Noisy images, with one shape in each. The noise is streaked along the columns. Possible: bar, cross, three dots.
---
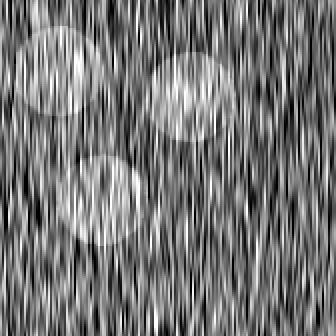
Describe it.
light three dots
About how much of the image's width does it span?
two thirds
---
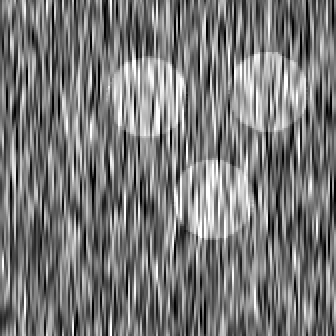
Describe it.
light three dots
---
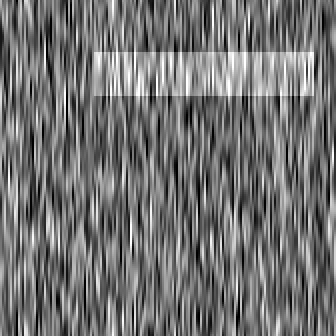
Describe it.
light bar
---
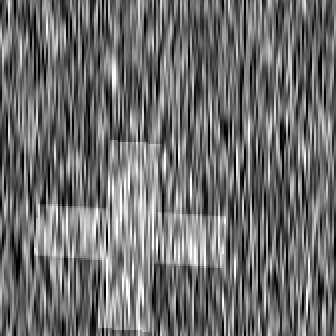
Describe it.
light cross
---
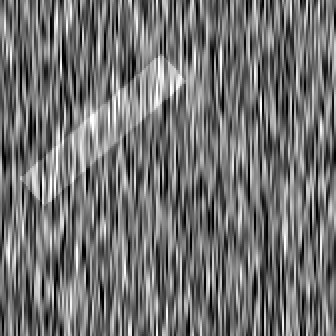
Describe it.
light bar
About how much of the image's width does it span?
half
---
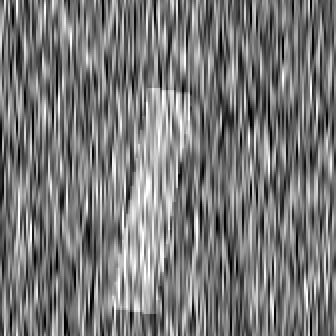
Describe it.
light bar
